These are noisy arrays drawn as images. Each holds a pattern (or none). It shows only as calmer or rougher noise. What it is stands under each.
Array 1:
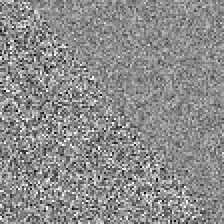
a sharp edge
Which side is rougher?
bottom left
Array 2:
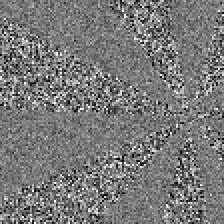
spokes from one point
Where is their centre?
middle right
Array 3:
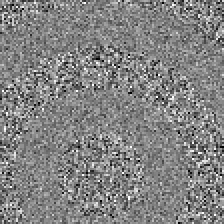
rings round one point
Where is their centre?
bottom middle
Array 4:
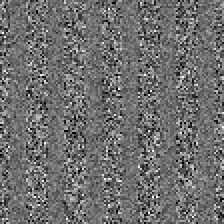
vertical stripes
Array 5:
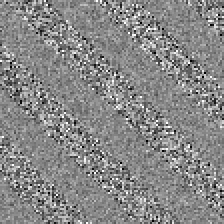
diagonal stripes
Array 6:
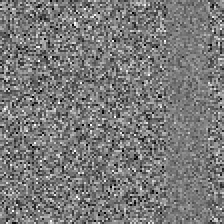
one vertical stripe
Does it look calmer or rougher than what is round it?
calmer
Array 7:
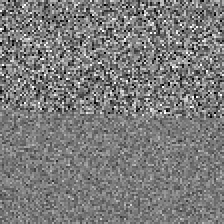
a sharp edge
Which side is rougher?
top
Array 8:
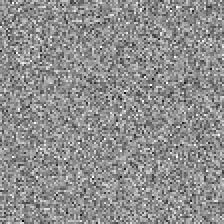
only noise
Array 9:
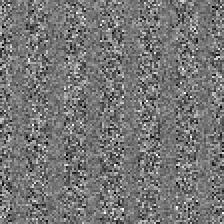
vertical stripes
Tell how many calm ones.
6
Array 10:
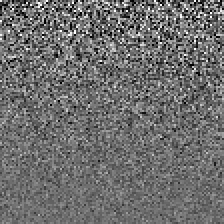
a smooth slope
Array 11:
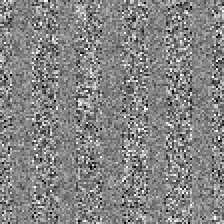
vertical stripes
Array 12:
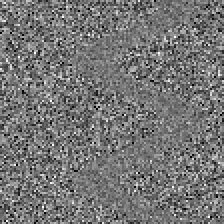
a wavy band
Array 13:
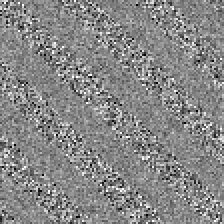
diagonal stripes
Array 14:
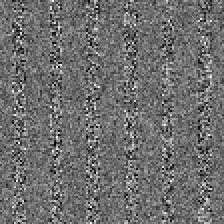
vertical stripes
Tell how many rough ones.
6
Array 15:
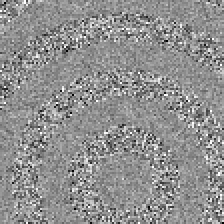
rings round one point
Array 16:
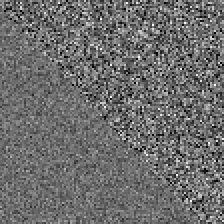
a sharp edge
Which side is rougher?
top right
